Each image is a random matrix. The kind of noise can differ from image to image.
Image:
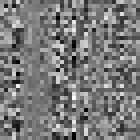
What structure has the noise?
columns of uneven size
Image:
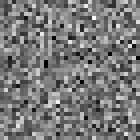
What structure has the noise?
independent entries
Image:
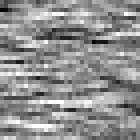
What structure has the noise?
streaked along the rows
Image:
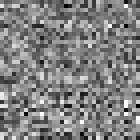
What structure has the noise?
low rank plus noise
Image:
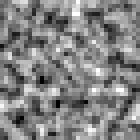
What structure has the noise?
blotchy
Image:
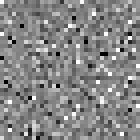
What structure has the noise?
heavy tails
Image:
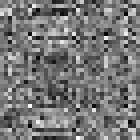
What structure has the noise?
low rank plus noise
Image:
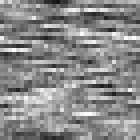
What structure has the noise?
streaked along the rows
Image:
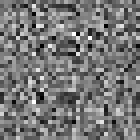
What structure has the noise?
low rank plus noise
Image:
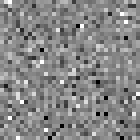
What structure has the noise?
heavy tails
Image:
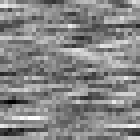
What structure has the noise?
streaked along the rows
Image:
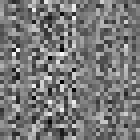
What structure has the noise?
columns of uneven size
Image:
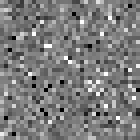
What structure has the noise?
heavy tails
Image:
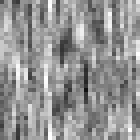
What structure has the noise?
streaked along the columns
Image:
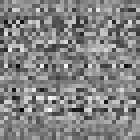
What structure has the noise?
rows of uneven size
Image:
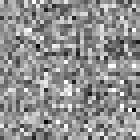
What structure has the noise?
low rank plus noise
